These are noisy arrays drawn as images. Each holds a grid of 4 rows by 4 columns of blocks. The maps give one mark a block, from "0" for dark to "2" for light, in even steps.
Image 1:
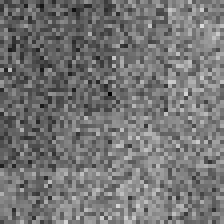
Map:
0 0 1 2
0 0 1 2
0 1 2 2
1 2 2 1
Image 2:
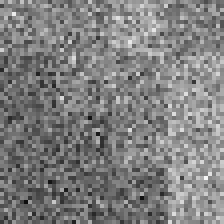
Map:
1 1 2 1
0 1 1 2
0 0 1 2
0 0 0 2
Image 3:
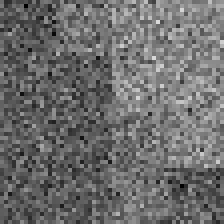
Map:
0 1 2 2
0 0 2 2
0 0 1 2
0 0 1 0
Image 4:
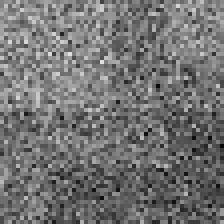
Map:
2 2 1 2
2 2 1 1
1 1 1 0
1 0 0 0
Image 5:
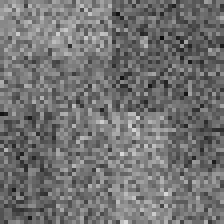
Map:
2 2 0 0
1 1 0 0
0 1 2 0
0 1 2 1
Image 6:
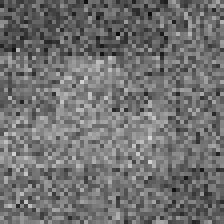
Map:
0 0 0 1
1 2 1 1
2 2 2 1
1 1 1 0
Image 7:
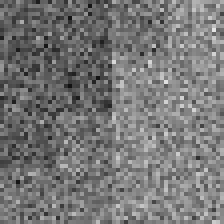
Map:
0 0 1 2
0 0 2 2
0 1 2 2
1 1 2 2
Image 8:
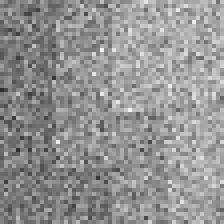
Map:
0 1 2 2
0 1 2 2
0 1 1 2
0 0 1 2
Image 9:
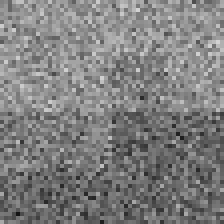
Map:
2 2 2 2
2 2 1 2
1 1 0 0
0 0 0 0
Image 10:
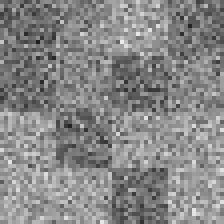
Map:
0 1 2 0
0 1 0 1
2 0 2 2
2 2 0 2
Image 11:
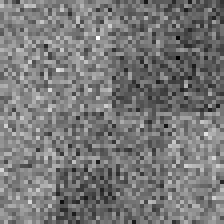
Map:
2 2 1 0
2 2 0 0
2 1 1 2
2 0 1 2
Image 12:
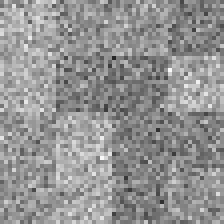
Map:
2 1 1 0
2 0 0 2
1 2 0 0
1 2 0 1
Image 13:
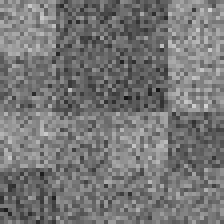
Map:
2 0 0 2
1 0 0 2
2 1 2 0
0 1 1 1
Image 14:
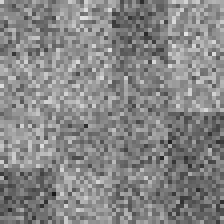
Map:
1 2 0 2
2 2 1 2
2 1 1 0
0 2 1 0
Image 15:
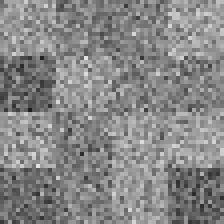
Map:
2 1 1 2
0 2 1 1
2 1 2 2
0 1 2 0
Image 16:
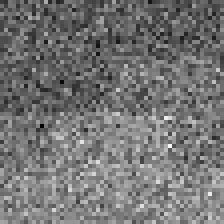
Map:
0 0 0 0
0 0 1 1
1 2 2 1
2 2 2 2
